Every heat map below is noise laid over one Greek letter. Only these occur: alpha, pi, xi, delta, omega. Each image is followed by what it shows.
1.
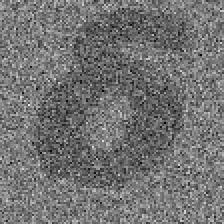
delta
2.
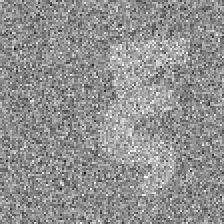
xi
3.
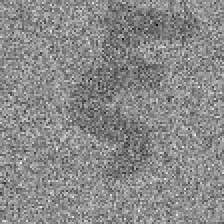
xi
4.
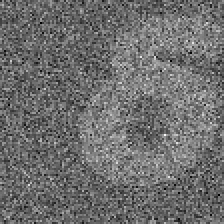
delta
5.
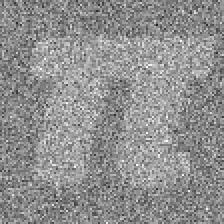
pi
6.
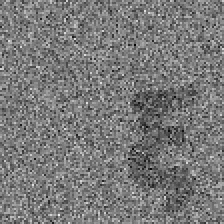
xi
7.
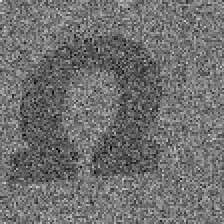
omega
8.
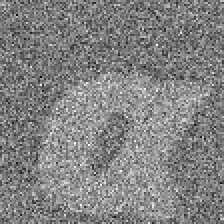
alpha
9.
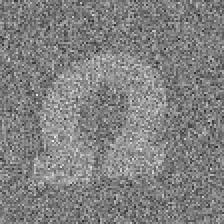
omega
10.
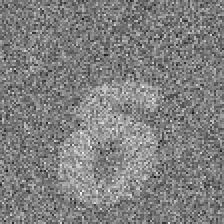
delta
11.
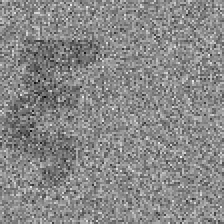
xi
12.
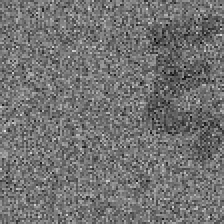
xi
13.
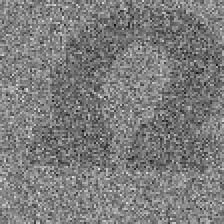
omega
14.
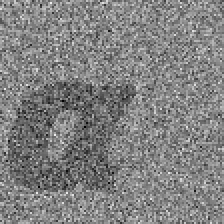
alpha
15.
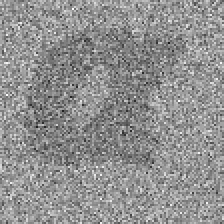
alpha
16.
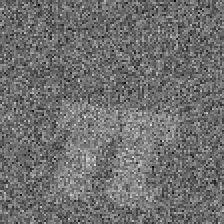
pi
